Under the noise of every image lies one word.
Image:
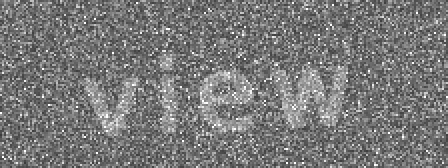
view
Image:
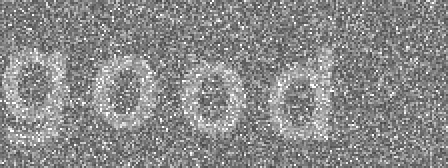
good
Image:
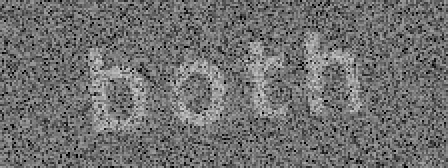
both
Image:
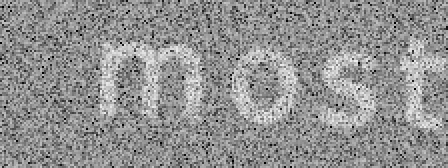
most
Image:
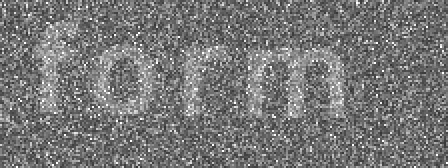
form
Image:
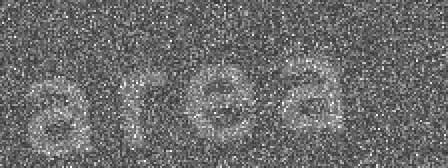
area
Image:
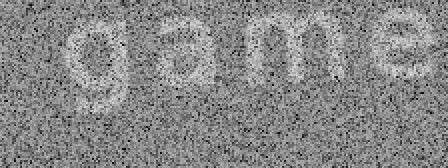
game
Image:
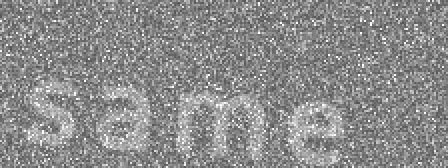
same
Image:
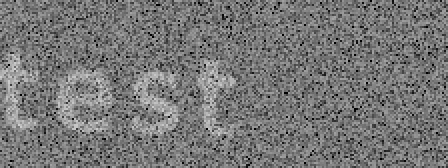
test
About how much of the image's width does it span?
half
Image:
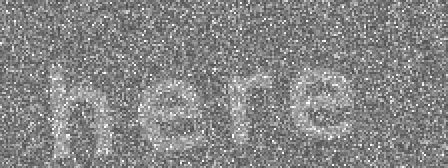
here
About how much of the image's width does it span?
two thirds
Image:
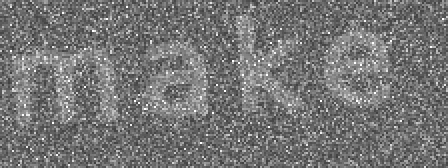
make
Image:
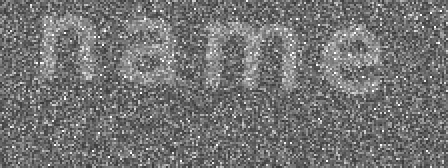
name
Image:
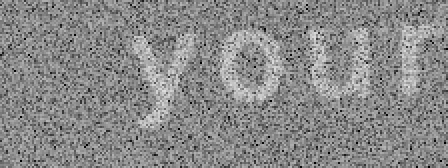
your
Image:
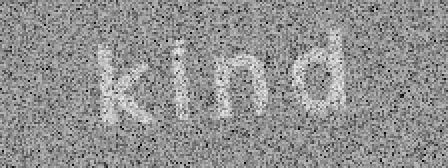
kind
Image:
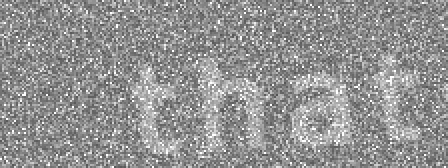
that
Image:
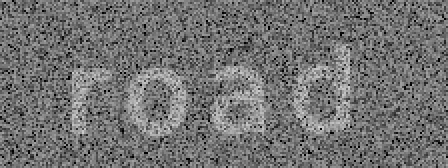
road
